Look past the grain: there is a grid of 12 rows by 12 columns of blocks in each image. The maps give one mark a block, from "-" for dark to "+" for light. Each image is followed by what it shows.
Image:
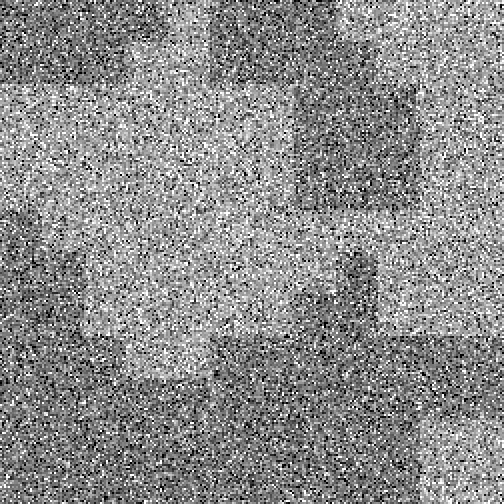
- - - - + - - - + + + +
- - - + + - - - - + + +
+ + + + + + + - - - + +
+ + + + + + + - - - + +
+ + + + + + + - - - + +
- + + + + + + + + + + +
- - + + + + + + - + + +
- - + + + + + - - + + +
- - - + + - - - - - - -
- - - - - - - - - - - -
- - - - - - - - - - + +
- - - - - - - - - - + +
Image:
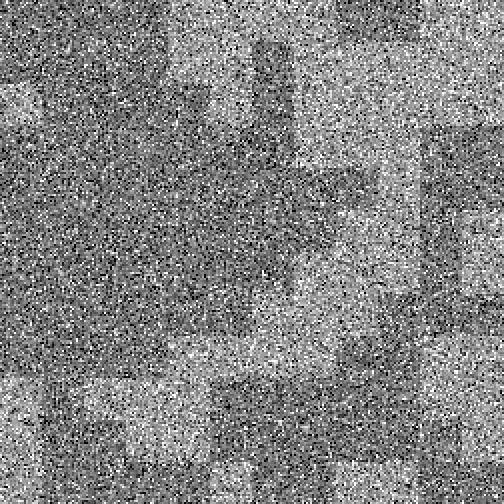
- - - - + + + + - - + +
- - - - + + - + + + + +
+ - - - - + - + + + + +
- - - - - - - + + + - -
- - - - - - - - - + - -
- - - - - - - - + + - +
- - - - - - - + + + - +
- - - - - - + + + - - -
- - - - + + + + - - + +
+ - + + + - - - - - + +
+ - - + + - - - - - - +
+ - - - - + - - + + - -
